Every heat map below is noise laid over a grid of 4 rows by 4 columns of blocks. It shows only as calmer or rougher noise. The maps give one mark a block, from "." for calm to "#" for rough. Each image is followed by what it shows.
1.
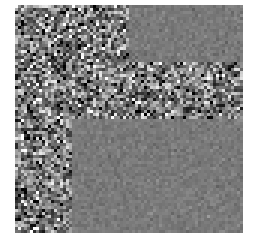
# # . .
# # # #
# . . .
# . . .
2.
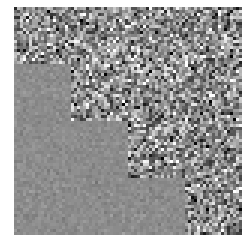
# # # #
. # # #
. . # #
. . . #
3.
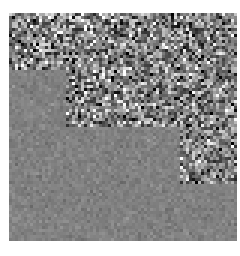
# # # #
. # # #
. . . #
. . . .
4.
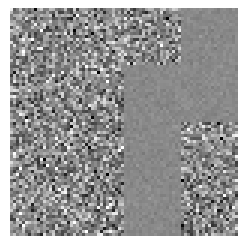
# # # .
# # . .
# # . #
# # . #
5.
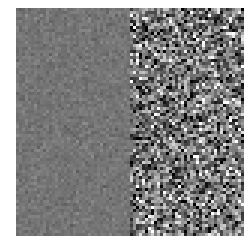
. . # #
. . # #
. . # #
. . # #
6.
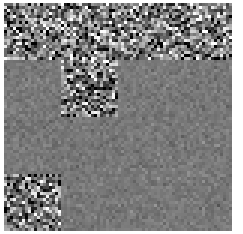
# # # #
. # . .
. . . .
# . . .
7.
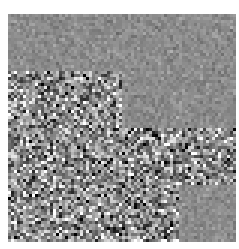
. . . .
# # . .
# # # #
# # # .
